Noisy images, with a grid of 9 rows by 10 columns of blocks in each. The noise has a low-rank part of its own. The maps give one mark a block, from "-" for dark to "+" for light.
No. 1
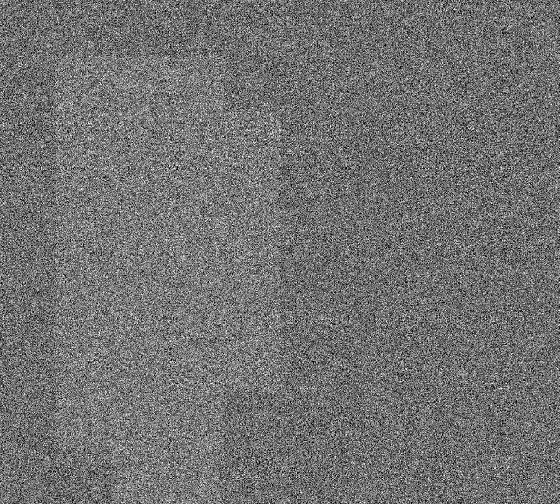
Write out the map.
- - - - - - - - - -
- + + + - - - - - -
- + + + + - - - - -
- + + + + - - - - -
- + + + + - - - - -
- + + + + - - - - -
- + + + + - - - - -
- + + + - - - - - -
- - + + - - - - - -
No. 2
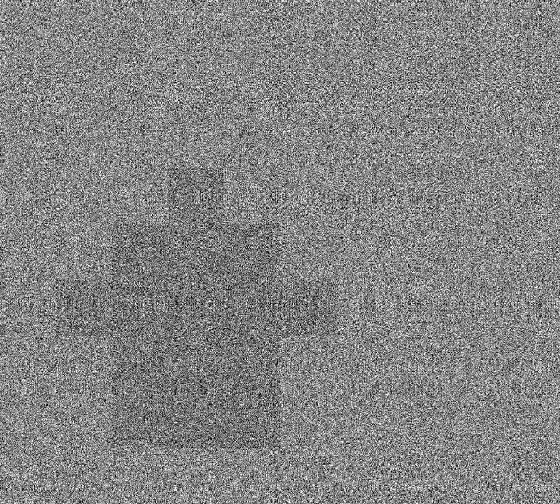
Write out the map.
+ + + + + + + + + +
+ + + + + + + + + +
+ + + + + + + + + +
+ + + - + + + + + +
+ + - - - + + + + +
+ - - - - - + + + +
+ + - - - + + + + +
+ + - - - + + + + +
+ + + + + + + + + +
